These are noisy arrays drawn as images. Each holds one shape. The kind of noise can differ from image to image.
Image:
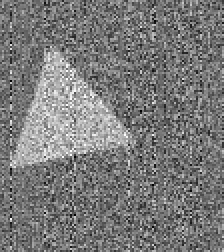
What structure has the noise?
columns of uneven size
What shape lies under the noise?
triangle
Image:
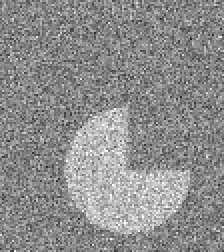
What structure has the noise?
independent entries
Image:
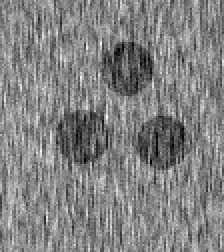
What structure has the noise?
streaked along the columns
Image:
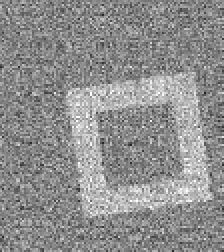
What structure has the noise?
low rank plus noise
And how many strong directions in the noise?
three or four
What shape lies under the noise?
square frame
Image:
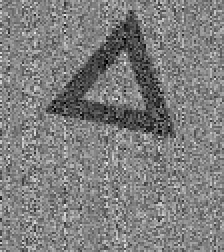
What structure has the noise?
columns of uneven size
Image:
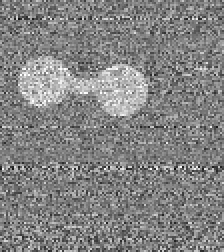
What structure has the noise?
rows of uneven size
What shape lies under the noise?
dumbbell
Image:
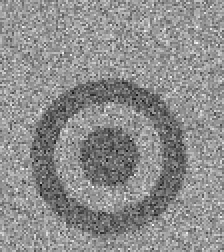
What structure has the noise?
independent entries
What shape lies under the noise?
bullseye
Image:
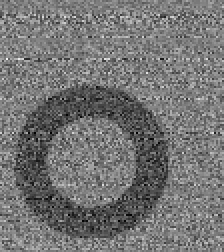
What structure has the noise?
rows of uneven size
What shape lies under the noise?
ring
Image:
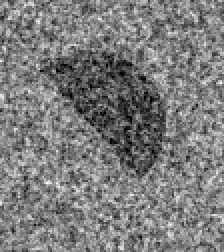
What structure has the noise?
blotchy
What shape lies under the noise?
half disc
